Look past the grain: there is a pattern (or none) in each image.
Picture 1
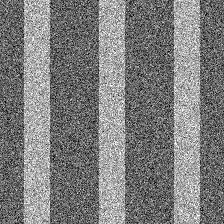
vertical stripes
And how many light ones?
3
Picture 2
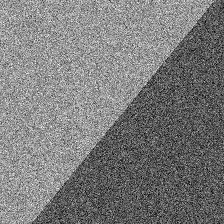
a sharp edge
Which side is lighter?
top left
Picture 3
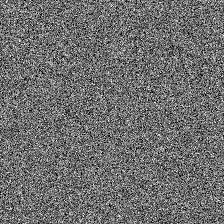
only noise
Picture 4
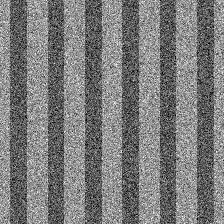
vertical stripes
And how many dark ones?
6
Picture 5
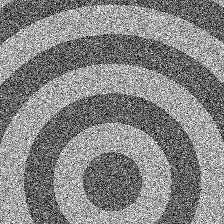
rings round one point
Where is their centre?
bottom middle
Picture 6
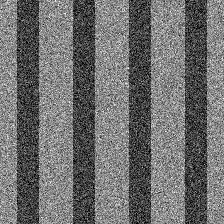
vertical stripes
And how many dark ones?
4
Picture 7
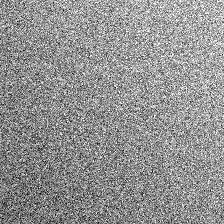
a smooth slope
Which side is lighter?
top right
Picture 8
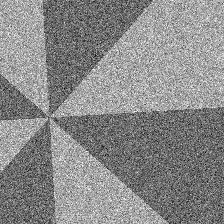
spokes from one point
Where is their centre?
middle left
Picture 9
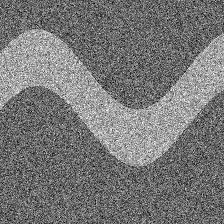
a wavy band
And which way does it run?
left to right
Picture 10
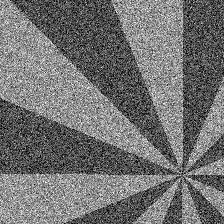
spokes from one point
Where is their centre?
bottom right
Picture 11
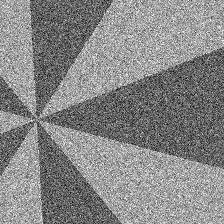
spokes from one point
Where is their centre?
middle left
